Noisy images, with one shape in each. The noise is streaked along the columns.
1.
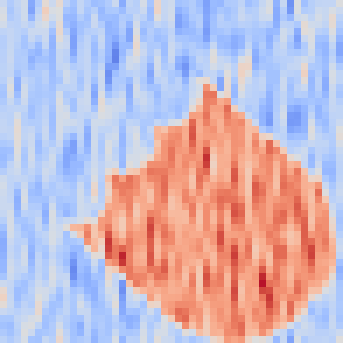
ghost
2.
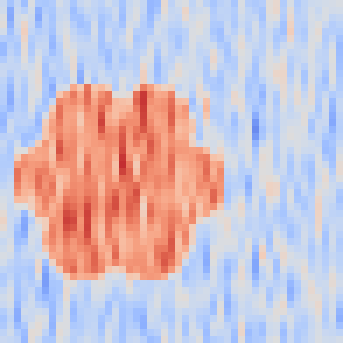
flower
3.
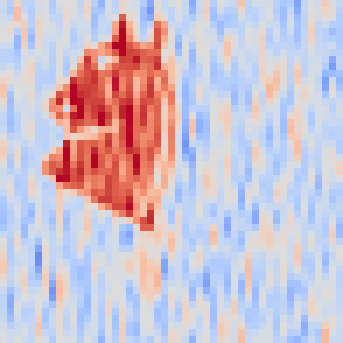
chess knight
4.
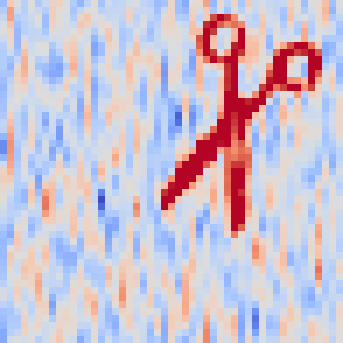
pair of scissors
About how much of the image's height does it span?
two thirds
